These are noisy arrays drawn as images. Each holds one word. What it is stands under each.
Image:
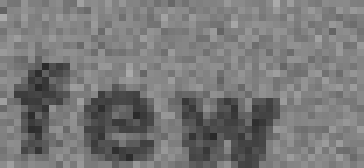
few
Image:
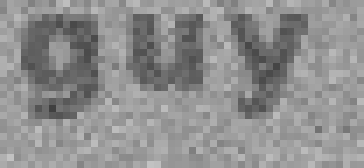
guy
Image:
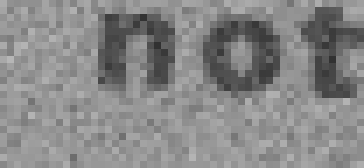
not
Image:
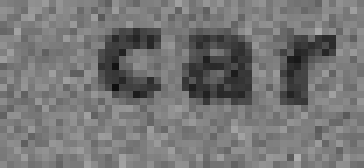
car
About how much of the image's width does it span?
two thirds
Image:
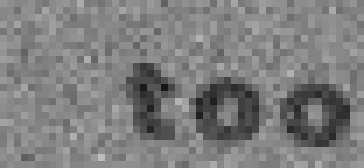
too
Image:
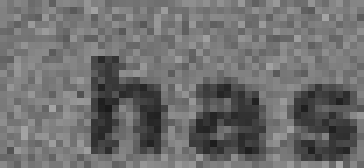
has
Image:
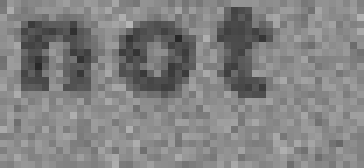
not
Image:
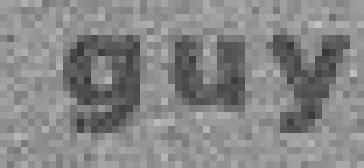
guy
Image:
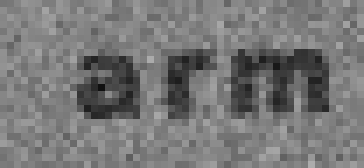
arm
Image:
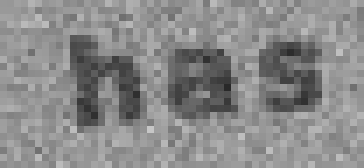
has
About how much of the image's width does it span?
two thirds
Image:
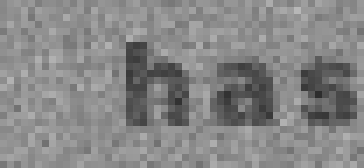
has
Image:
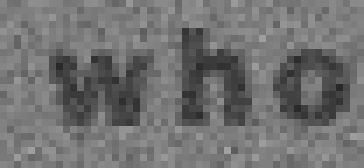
who
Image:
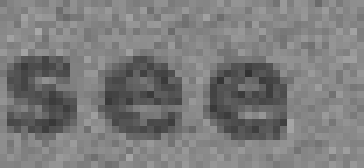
see
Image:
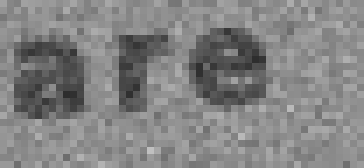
are
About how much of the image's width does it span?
two thirds
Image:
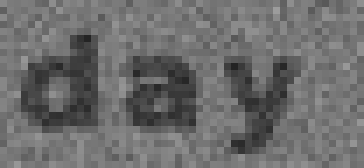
day
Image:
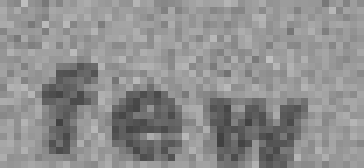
few
